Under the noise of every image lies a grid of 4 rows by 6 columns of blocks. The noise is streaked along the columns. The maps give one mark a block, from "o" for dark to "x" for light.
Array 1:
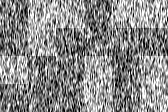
o x x o x x
o x o o o o
x o o x o x
o o o x o x
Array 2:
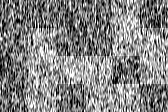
o o o o x o
o x o o x x
o x x x o x
o x o x x o
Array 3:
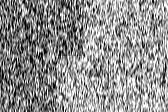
o o o x x x
o o o x x x
o o x x x x
o o x x x x
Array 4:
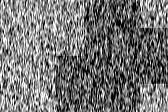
x x x o o x
x x x o o o
x x o o o o
x x o o o x
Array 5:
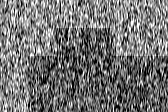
x x x x x x
x x o o x x
x o o o o o
x o o o o o
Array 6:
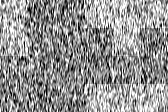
x o o x x x
x o o o x o
o o o o o o
o o o x x x
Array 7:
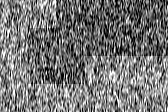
x x o o o o
x o o o o o
x o o x x x
x x x x x x
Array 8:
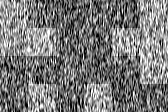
x o o o o x
x x o o x x
o o o o o x
o x o x o o
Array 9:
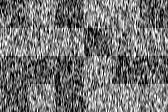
o x o x x o
x x x o x x
o o o x o o
o x o x x x
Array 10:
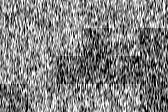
x x x x x x
x x x o x o
x x o o o o
o x x x x o
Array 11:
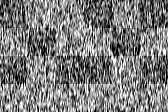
o x x o x o
x o x x o x
o x o o x o
x x x x x x
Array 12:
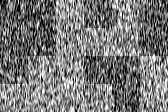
o o x o x o
o o x x x o
o x x o o x
x x x x o x
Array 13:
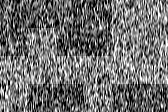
o o o o x x
o x o o x x
x x x x x x
x o o x o o
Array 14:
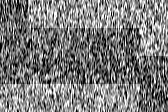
o x x x x x
o o o o o x
o o o o o o
x x x x x o
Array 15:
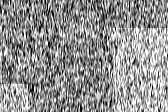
o o o o o o
o o o o x x
o o o o x x
x o o o x x
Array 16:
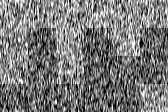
x x x x x x
x o x o x o
x o x o o o
o o o o o x
